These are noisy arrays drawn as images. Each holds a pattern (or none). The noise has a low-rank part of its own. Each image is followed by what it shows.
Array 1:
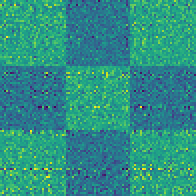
a checkerboard
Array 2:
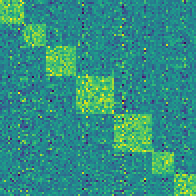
blocks along the diagonal
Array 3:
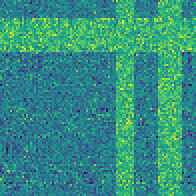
bands of rows crossing bands of columns
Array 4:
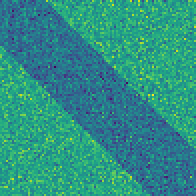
a diagonal band
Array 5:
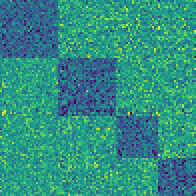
blocks along the diagonal
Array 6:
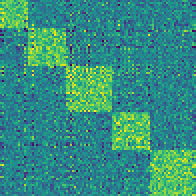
blocks along the diagonal
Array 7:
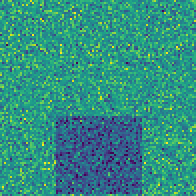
one block
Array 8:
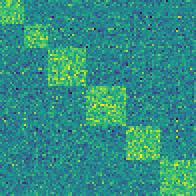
blocks along the diagonal
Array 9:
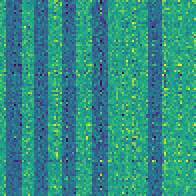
bands of columns
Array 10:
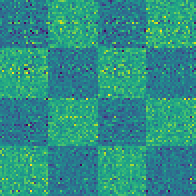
a checkerboard
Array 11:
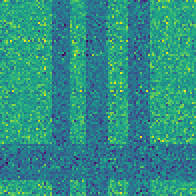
bands of rows crossing bands of columns
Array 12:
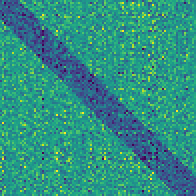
a diagonal band
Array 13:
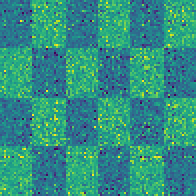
a checkerboard
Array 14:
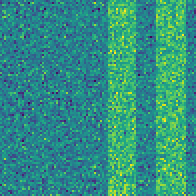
bands of columns
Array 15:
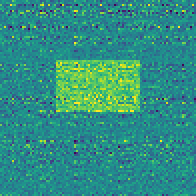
one block
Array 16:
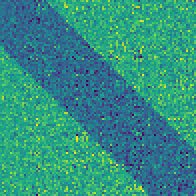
a diagonal band
